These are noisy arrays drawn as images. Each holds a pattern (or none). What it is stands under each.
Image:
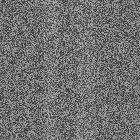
bands of columns
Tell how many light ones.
2
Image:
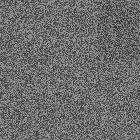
one block
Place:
top right
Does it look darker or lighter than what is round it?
darker
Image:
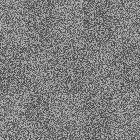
a checkerboard
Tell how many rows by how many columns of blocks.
3 by 5
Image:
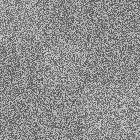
blocks along the diagonal
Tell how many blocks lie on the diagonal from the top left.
3
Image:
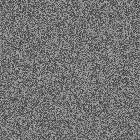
only noise
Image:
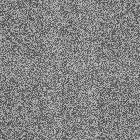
bands of rows crossing bands of columns
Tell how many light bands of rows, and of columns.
1 and 2
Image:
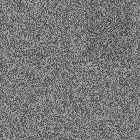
one block
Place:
top right
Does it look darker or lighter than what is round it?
darker
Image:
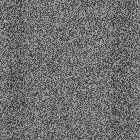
bands of columns
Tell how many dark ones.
2
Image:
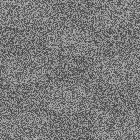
a checkerboard
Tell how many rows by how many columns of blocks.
5 by 3
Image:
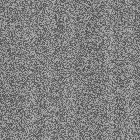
bands of columns
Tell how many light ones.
5
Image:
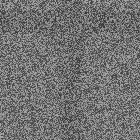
bands of rows crossing bands of columns
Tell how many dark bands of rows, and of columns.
1 and 1
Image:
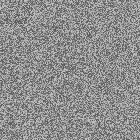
only noise
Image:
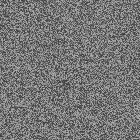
only noise
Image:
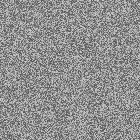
only noise
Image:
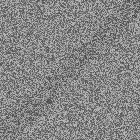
a diagonal band
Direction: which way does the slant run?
bottom left to top right
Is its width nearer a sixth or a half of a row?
a sixth
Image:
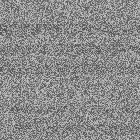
bands of rows
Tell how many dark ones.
5
